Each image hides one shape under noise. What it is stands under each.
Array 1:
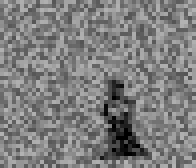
chess bishop
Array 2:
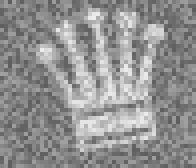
chess queen
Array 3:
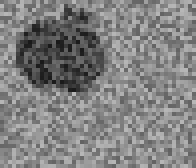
apple
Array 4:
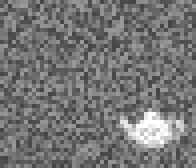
teapot
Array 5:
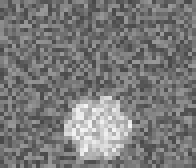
flower
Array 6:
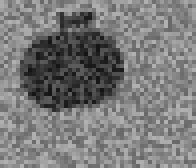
apple
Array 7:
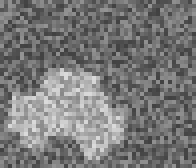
car
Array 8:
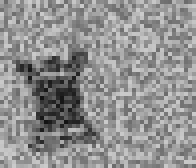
chess rook
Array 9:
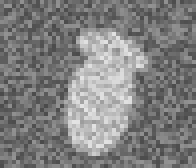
footprint
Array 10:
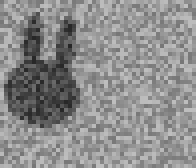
rabbit's head
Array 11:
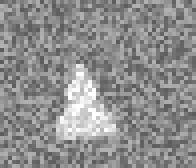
chess pawn
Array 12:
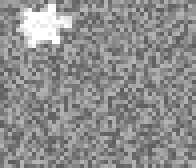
turtle
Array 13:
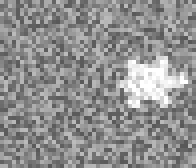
turtle
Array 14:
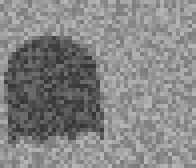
ghost
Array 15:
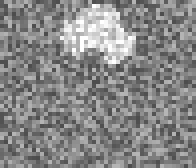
car
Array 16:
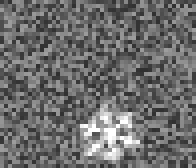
snowflake
